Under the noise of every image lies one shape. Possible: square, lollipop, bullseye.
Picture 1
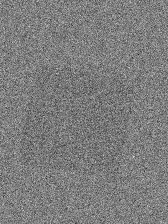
dark square
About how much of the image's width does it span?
two thirds
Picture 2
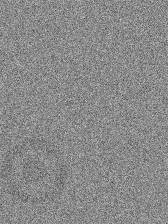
dark bullseye, bottom left
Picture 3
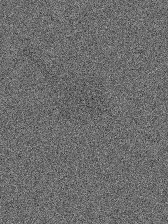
dark lollipop
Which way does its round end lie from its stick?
down and right
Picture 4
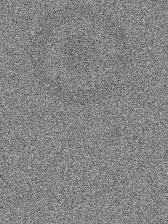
dark bullseye
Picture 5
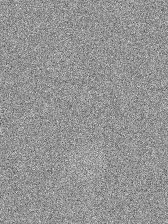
light lollipop, bottom middle
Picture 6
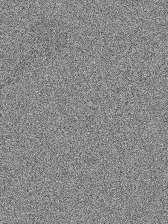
dark lollipop, top left
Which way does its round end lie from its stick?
up and right
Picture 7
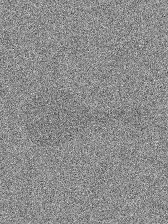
dark lollipop
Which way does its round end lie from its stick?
left
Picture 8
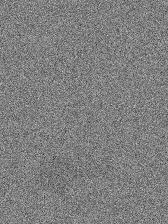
dark lollipop, bottom middle
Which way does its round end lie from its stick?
left
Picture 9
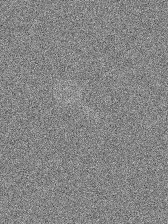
light lollipop, centre
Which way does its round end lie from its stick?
up and left
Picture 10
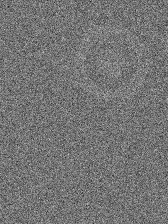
light bullseye
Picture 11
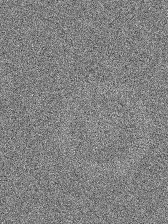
light bullseye
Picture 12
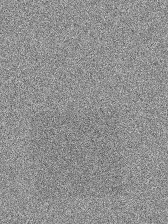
dark square
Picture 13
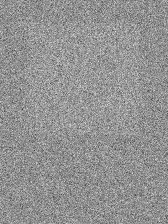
light square
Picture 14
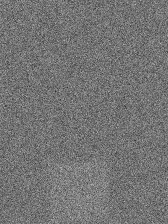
light square, bottom middle
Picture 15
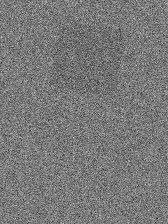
dark square
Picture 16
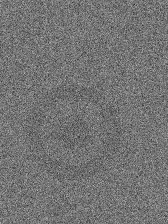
dark bullseye
